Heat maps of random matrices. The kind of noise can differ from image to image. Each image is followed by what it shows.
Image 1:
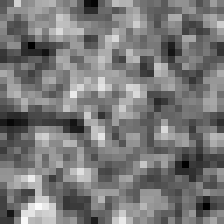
blotchy
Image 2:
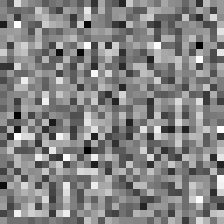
low rank plus noise
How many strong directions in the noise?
five to eight
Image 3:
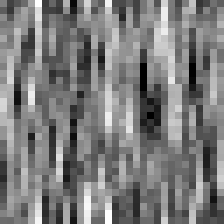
streaked along the columns
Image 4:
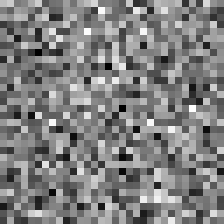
independent entries
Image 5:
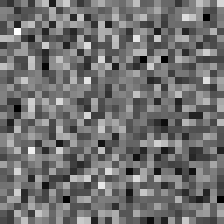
low rank plus noise
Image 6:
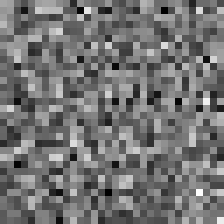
low rank plus noise
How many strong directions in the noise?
three or four
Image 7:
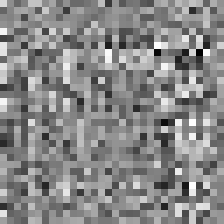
low rank plus noise
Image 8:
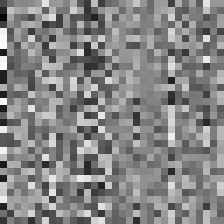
columns of uneven size
